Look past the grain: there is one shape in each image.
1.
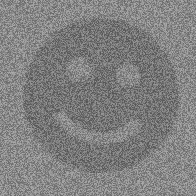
smiling face
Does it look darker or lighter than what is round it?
darker
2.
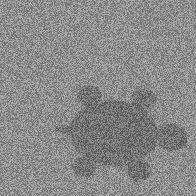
turtle
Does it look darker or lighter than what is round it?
darker
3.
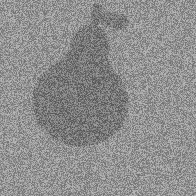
pear
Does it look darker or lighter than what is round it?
darker
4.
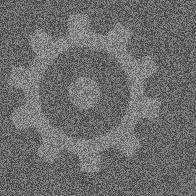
gear
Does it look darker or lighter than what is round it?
lighter
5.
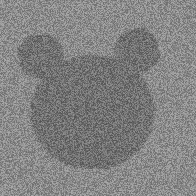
bear's head
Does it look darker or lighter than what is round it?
darker
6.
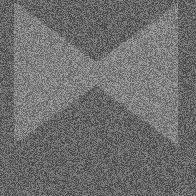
bow tie
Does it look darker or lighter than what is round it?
lighter
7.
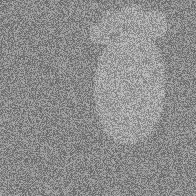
footprint
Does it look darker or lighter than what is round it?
lighter
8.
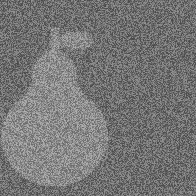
pear
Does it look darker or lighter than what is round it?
lighter
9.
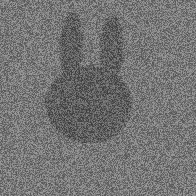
rabbit's head
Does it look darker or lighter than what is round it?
darker
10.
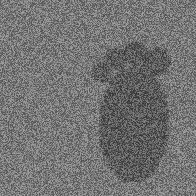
footprint
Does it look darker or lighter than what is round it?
darker
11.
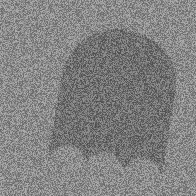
ghost
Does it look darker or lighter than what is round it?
darker
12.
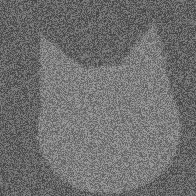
cat's head
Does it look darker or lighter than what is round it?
lighter
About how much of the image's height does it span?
nearly all
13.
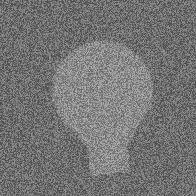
light bulb
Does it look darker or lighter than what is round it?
lighter
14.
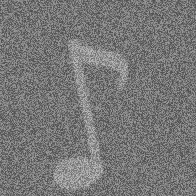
musical note
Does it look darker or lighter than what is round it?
lighter
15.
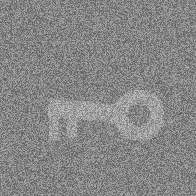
key
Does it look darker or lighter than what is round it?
lighter
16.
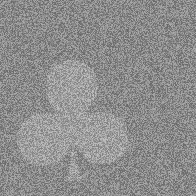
club
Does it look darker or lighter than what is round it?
lighter
